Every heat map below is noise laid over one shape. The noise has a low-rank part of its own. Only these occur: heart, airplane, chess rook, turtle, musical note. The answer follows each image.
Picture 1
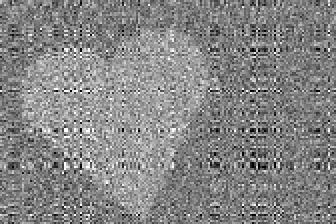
light heart
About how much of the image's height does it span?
nearly all
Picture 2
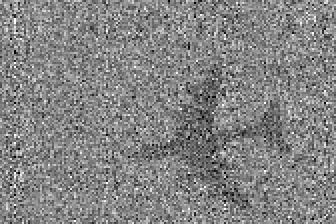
dark airplane
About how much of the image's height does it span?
two thirds
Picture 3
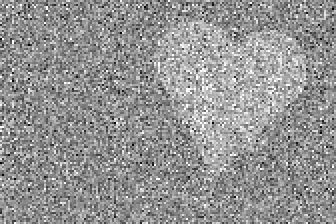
light heart
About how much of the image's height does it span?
two thirds
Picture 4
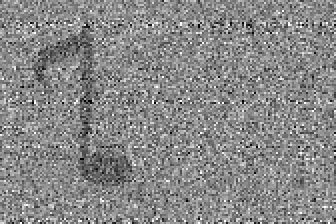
dark musical note
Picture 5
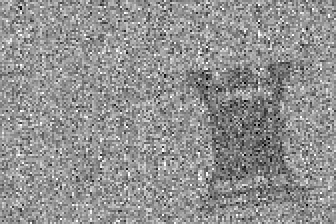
dark chess rook
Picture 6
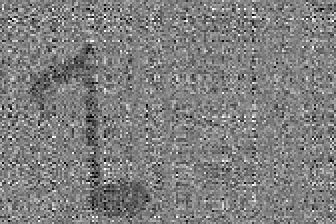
dark musical note
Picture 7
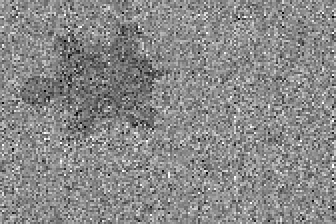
dark turtle
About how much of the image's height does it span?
half
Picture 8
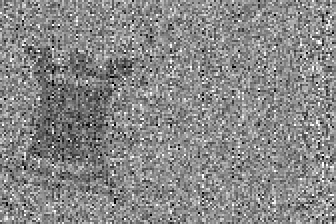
dark chess rook
